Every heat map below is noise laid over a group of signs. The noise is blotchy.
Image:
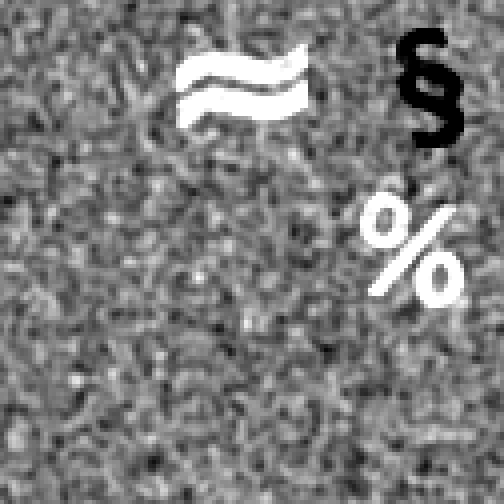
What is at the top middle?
approximately sign
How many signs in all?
3
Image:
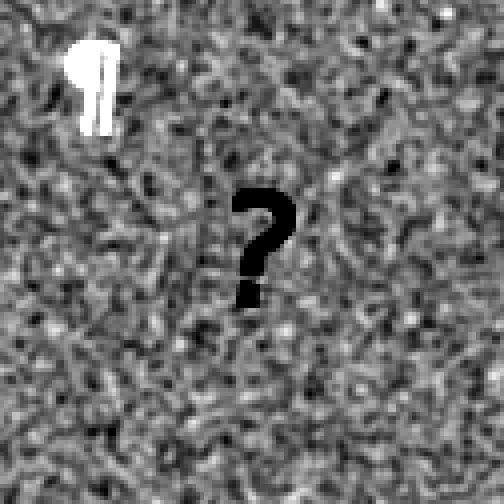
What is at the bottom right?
nothing
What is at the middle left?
nothing
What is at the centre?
question mark
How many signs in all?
2
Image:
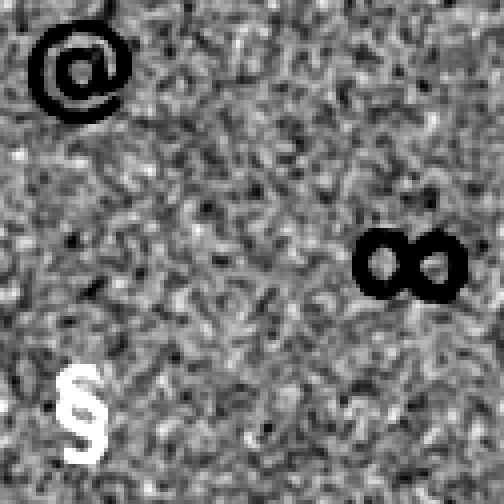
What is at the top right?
nothing
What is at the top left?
at sign
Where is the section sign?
bottom left
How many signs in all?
3
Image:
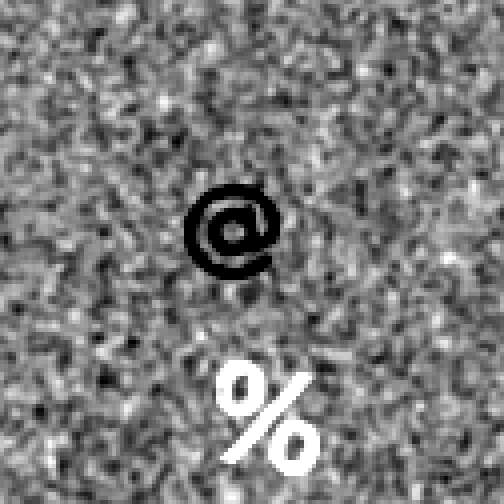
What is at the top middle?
nothing
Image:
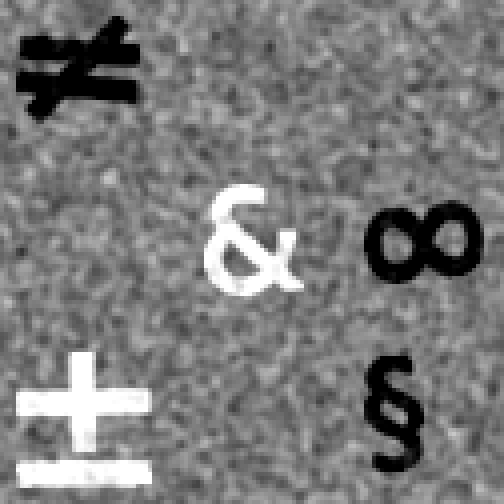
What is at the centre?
ampersand
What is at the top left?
not-equal sign
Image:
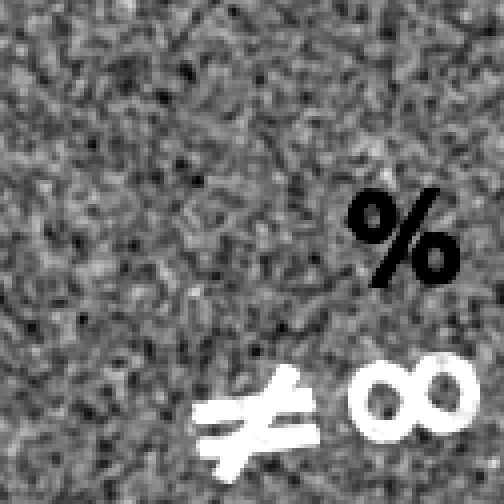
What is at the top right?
nothing
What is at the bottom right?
infinity sign
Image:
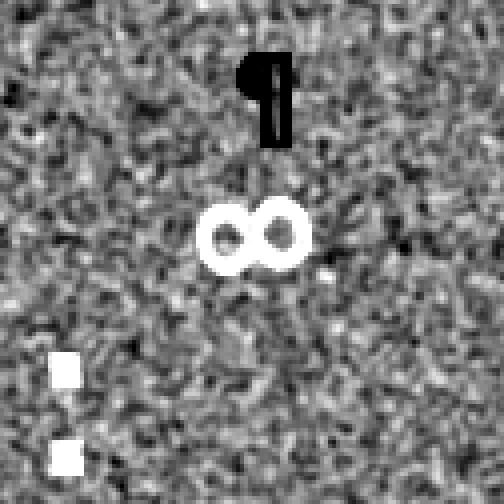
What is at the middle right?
nothing
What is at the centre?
infinity sign
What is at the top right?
nothing
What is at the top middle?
pilcrow
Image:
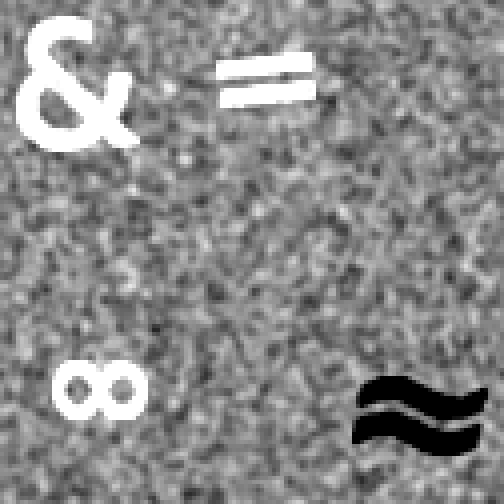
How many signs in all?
4
